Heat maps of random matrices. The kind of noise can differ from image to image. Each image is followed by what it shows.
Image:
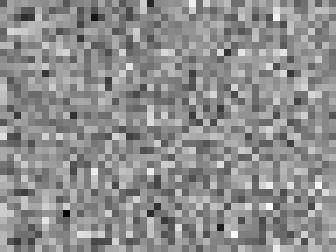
low rank plus noise
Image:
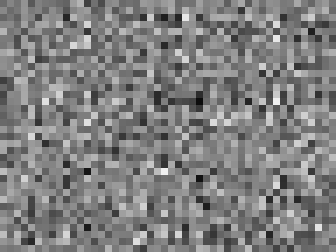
low rank plus noise
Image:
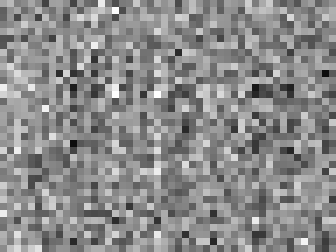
low rank plus noise
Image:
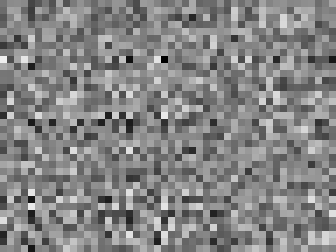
low rank plus noise
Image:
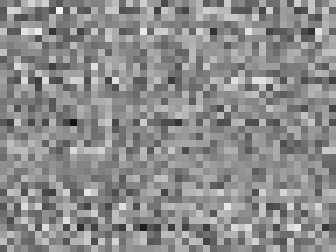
rows of uneven size
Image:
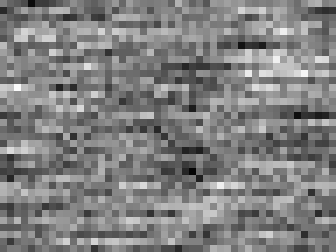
streaked along the rows
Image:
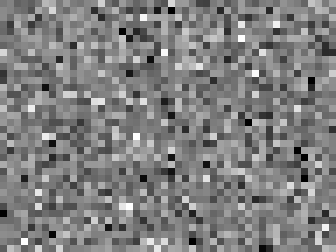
heavy tails
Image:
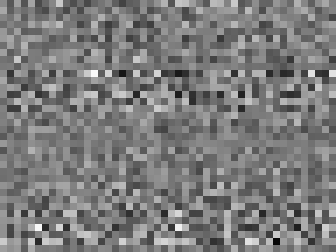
rows of uneven size
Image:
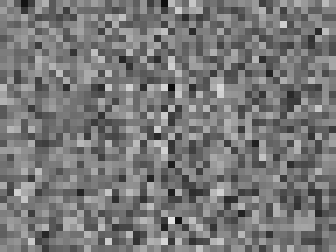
low rank plus noise
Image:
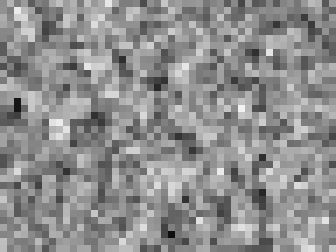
blotchy
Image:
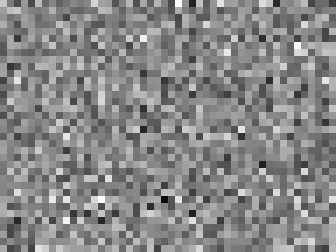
low rank plus noise
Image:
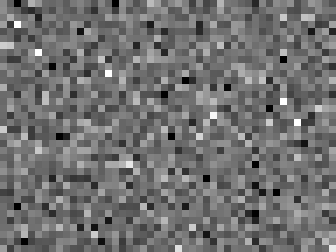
heavy tails
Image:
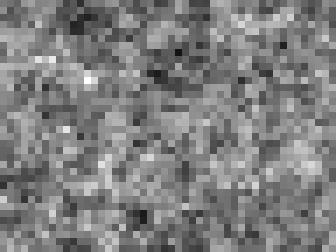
blotchy
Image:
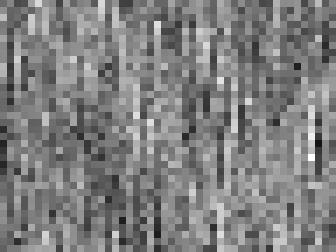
streaked along the columns
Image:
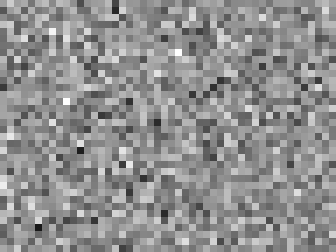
independent entries
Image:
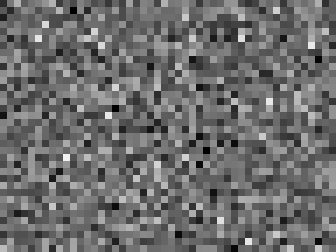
independent entries
